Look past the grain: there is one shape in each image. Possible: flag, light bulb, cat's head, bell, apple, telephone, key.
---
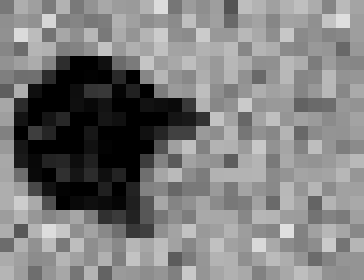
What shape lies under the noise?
cat's head
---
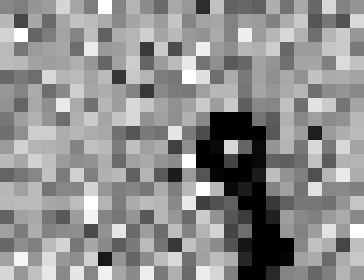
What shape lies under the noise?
key
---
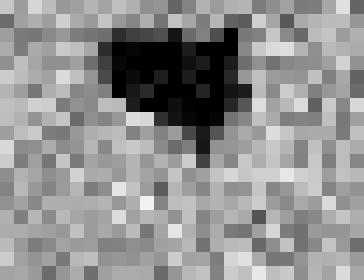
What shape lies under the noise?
bell
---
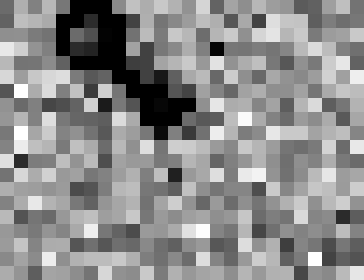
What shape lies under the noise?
key
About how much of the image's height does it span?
half
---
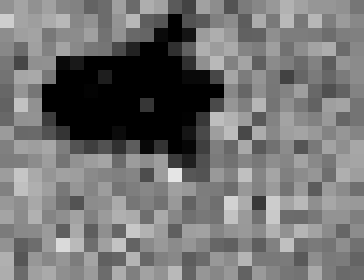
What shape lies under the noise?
bell
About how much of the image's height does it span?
two thirds
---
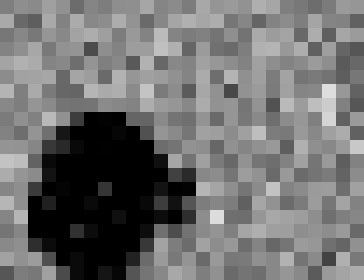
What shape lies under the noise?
apple
